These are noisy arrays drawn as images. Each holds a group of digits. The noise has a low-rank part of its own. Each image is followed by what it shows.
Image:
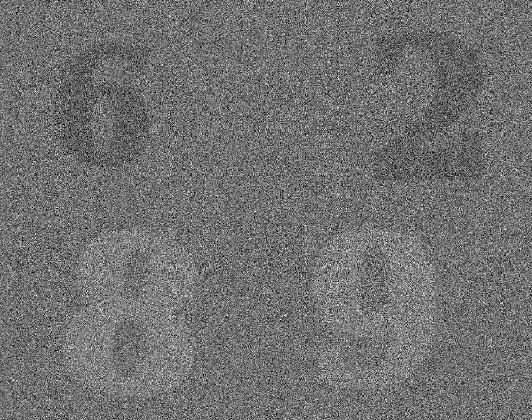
top left: dark 6; top right: dark 2; bottom left: light 8; bottom right: light 9
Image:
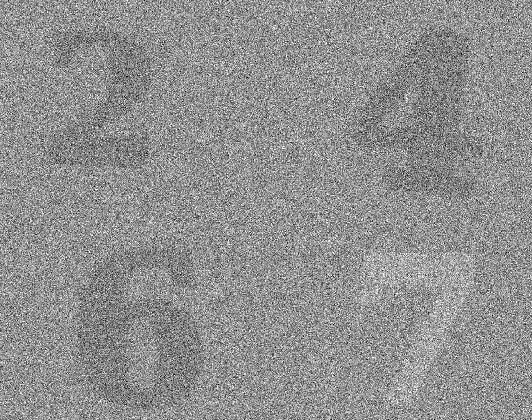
top left: dark 2; top right: dark 4; bottom left: dark 6; bottom right: light 7
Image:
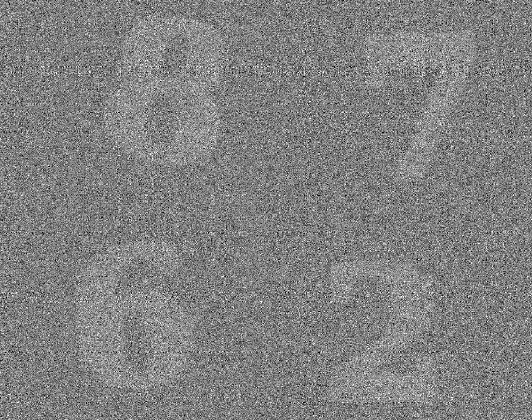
top left: light 8; top right: light 7; bottom left: light 6; bottom right: light 2
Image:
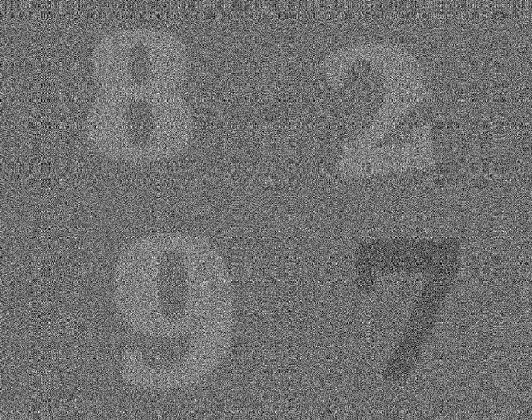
top left: light 8; top right: light 2; bottom left: light 9; bottom right: dark 7
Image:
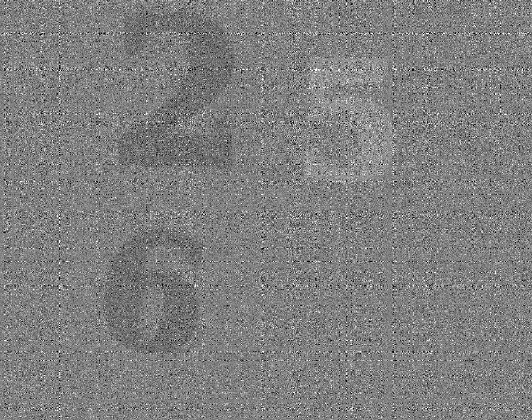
top left: dark 2; top right: light 5; bottom left: dark 6
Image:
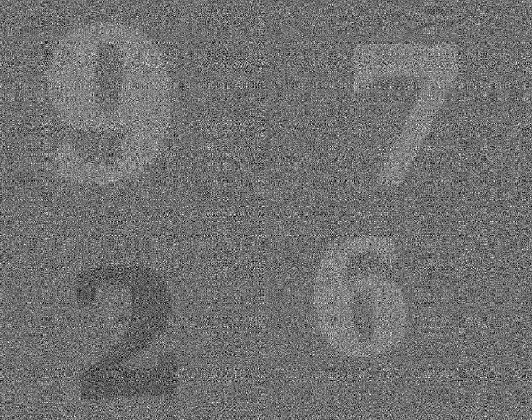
top left: light 9; top right: light 7; bottom left: dark 2; bottom right: light 6
